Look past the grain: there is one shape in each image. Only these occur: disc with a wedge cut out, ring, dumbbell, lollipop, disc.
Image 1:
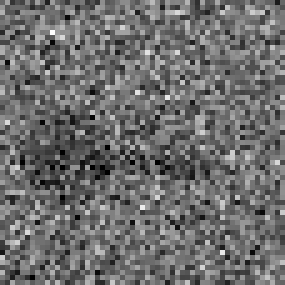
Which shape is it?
lollipop
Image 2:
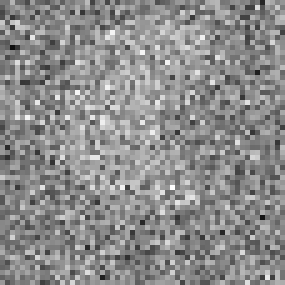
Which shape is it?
disc with a wedge cut out
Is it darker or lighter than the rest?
lighter
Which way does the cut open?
right
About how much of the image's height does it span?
two thirds
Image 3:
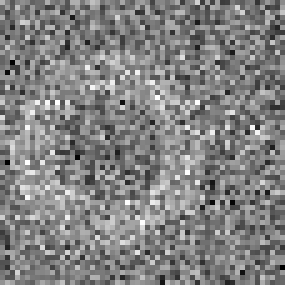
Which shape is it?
ring
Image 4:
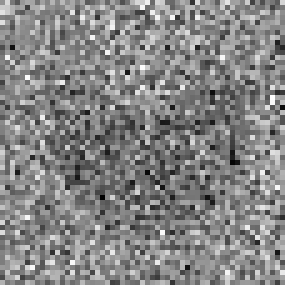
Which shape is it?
disc with a wedge cut out
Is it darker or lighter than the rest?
darker
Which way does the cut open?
up
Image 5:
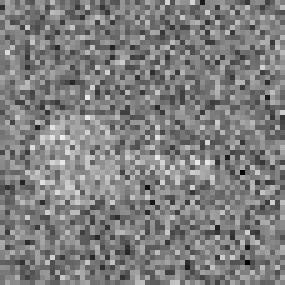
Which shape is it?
lollipop
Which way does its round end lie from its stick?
left
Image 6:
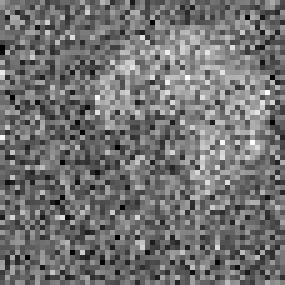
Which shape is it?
disc with a wedge cut out
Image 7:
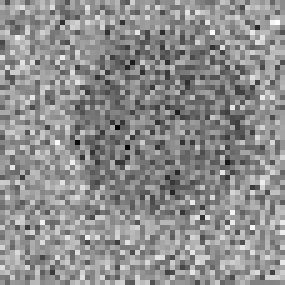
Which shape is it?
disc
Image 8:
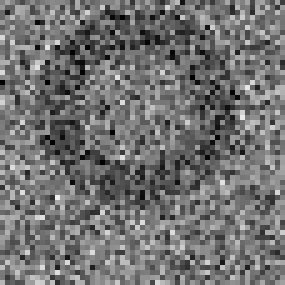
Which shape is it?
ring
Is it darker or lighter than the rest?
darker
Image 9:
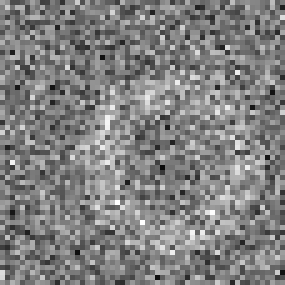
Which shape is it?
ring
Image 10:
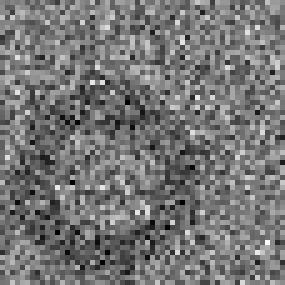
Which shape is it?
ring
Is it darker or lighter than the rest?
darker
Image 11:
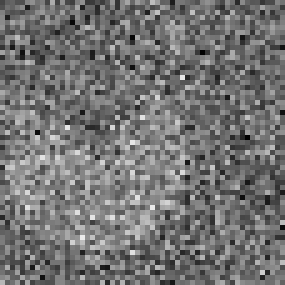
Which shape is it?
disc with a wedge cut out
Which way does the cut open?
up
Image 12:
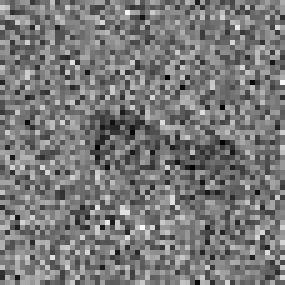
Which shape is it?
dumbbell
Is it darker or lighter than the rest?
darker
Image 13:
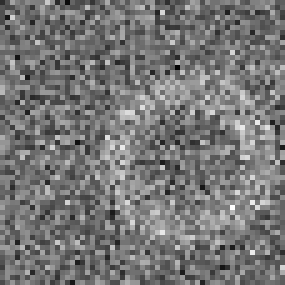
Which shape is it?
ring
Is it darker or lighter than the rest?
lighter
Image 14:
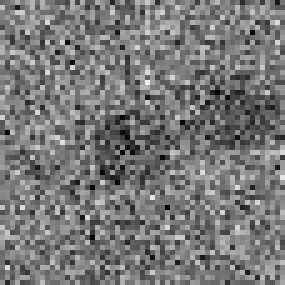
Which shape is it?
dumbbell
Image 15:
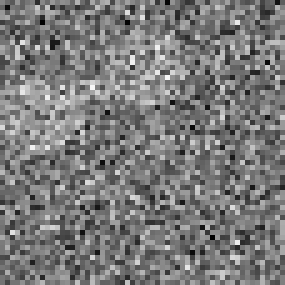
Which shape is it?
dumbbell
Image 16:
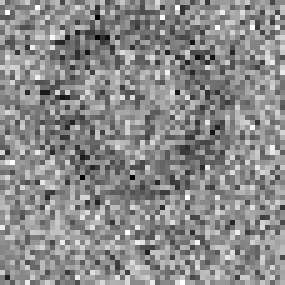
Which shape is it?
ring
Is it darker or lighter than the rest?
darker
